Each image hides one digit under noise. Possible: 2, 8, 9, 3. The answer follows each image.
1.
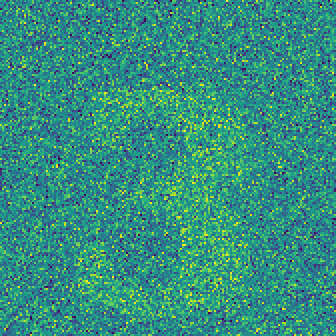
3
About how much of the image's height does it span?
two thirds
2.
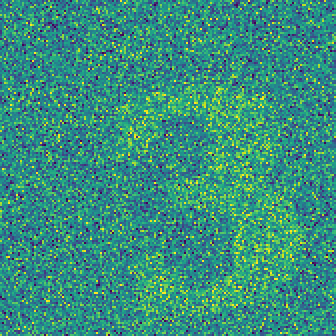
3
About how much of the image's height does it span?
two thirds
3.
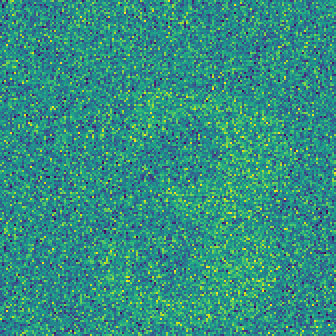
3
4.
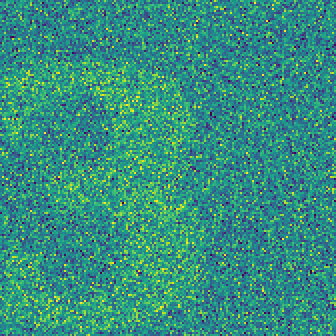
3
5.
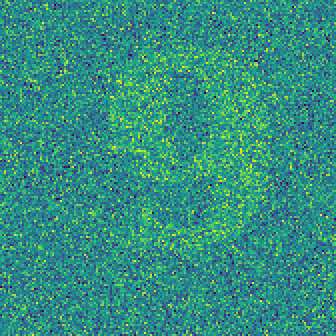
9
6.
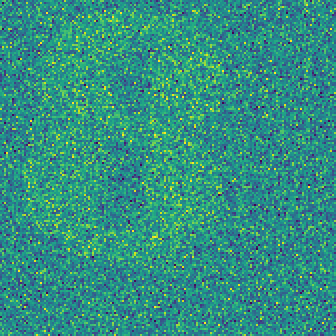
8
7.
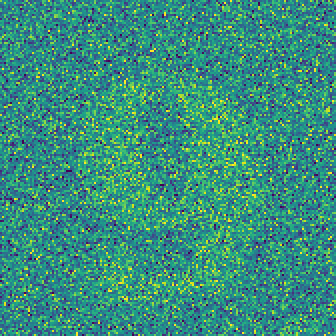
9
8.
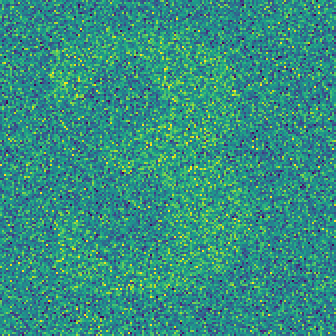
3
